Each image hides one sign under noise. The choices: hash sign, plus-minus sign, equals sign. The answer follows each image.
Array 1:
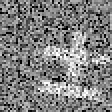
plus-minus sign
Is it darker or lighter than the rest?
lighter
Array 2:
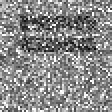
equals sign
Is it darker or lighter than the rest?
darker
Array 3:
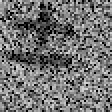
plus-minus sign
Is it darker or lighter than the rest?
darker
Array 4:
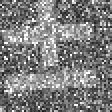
plus-minus sign
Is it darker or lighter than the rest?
lighter
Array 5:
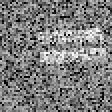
equals sign
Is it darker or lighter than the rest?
lighter
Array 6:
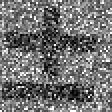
plus-minus sign
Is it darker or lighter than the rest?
darker
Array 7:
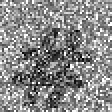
hash sign
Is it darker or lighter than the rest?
darker
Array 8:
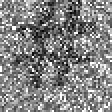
hash sign
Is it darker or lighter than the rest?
darker
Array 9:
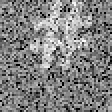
hash sign
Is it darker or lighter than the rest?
lighter
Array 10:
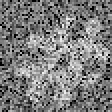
hash sign
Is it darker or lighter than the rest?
lighter
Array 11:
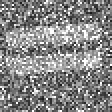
equals sign
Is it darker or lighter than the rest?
lighter
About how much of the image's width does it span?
nearly all
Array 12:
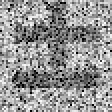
plus-minus sign
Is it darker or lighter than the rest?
darker
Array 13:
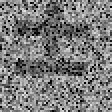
plus-minus sign
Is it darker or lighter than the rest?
darker
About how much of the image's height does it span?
two thirds
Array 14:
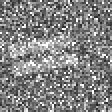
equals sign
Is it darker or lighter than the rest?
lighter
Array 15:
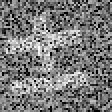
plus-minus sign
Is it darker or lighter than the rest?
lighter
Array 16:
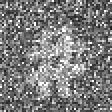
hash sign
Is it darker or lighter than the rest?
lighter
